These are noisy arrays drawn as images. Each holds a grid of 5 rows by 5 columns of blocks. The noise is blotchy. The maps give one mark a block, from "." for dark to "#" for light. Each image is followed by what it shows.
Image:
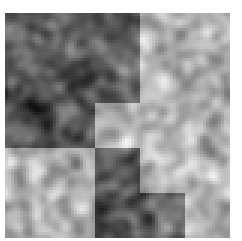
. . . # #
. . . # #
. . # # #
# # . # #
# # . . #
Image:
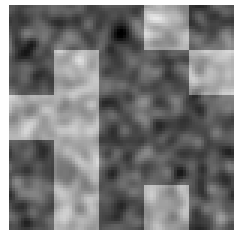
. . . # .
. # . . #
# # . . .
. # . . .
. # . # .
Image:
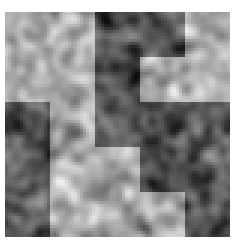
# # . . #
# # . # #
. # . . .
. # # . .
. # # # .
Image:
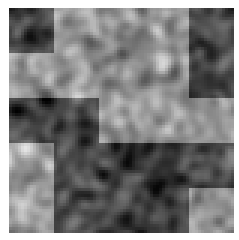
. # # # .
# # # # .
. . # # #
# . . . .
# . . . #
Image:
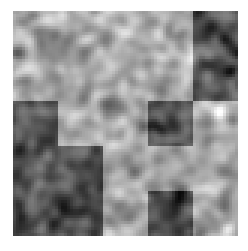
# # # # .
# # # # .
. # # . #
. . # # #
. . # . #
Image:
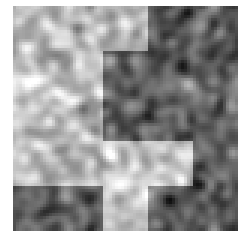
# # # . .
# # . . .
# # . . .
# # # # .
. . # . .
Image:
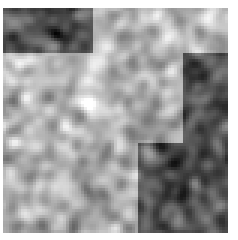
. . # # #
# # # # .
# # # # .
# # # . .
# # # . .
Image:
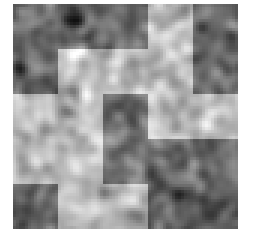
. . . # .
. # # # .
# # . # #
# # . . .
. # # . .
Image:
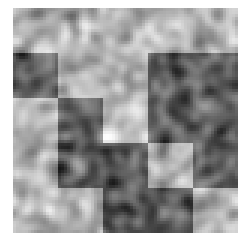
# # # # #
. # # . .
# . # . .
# . . # .
# # . . #
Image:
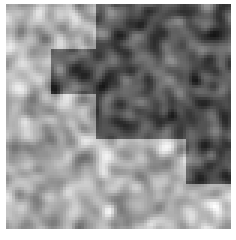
# # . . .
# . . . .
# # . . .
# # # # .
# # # # #
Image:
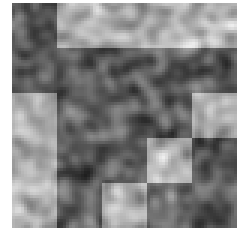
. # # # #
. . . . .
# . . . #
# . . # .
# . # . .
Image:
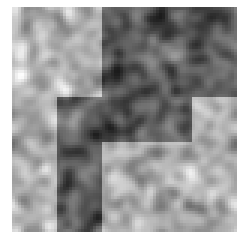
# # . . .
# # . . .
# . . . #
# . # # #
# . # # #
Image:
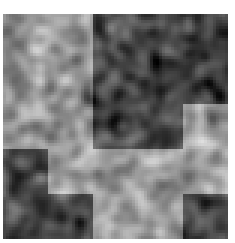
# # . . .
# # . . .
# # . . #
. # # # #
. . # # .
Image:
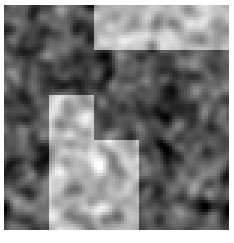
. . # # #
. . . . .
. # . . .
. # # . .
. # # . .
